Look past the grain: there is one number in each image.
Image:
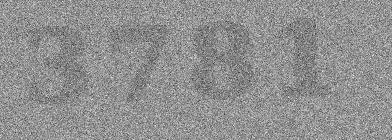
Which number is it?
3781
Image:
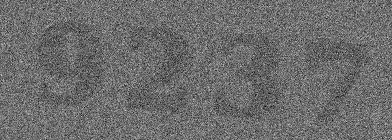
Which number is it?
9237
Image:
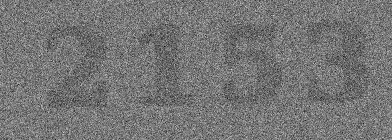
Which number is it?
2153
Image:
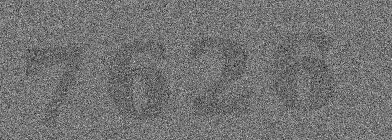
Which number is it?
7626
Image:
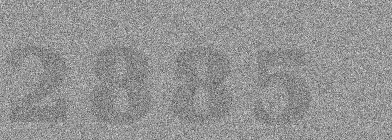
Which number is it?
2885
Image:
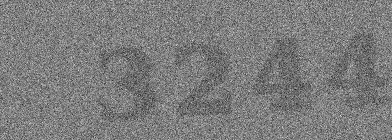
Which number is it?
3244
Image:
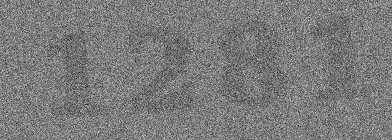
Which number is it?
1281
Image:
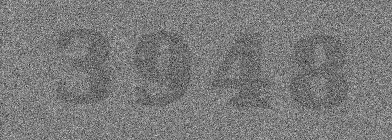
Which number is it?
3948
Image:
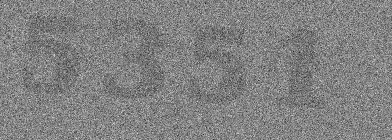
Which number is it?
5351
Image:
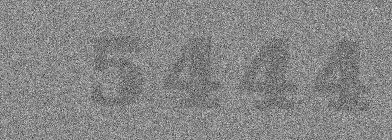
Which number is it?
5444
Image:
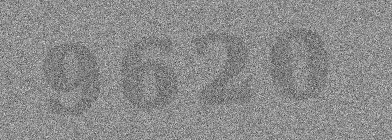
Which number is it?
9620
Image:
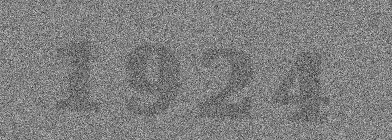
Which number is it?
1924
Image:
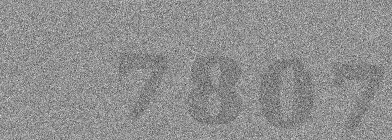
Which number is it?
7807
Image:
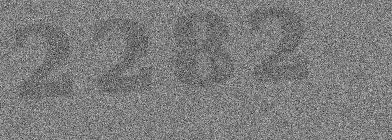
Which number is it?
2282
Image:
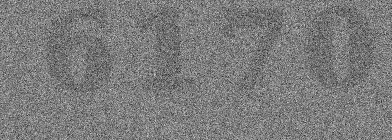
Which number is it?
6170
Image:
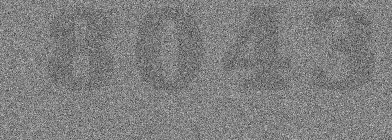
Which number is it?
8043
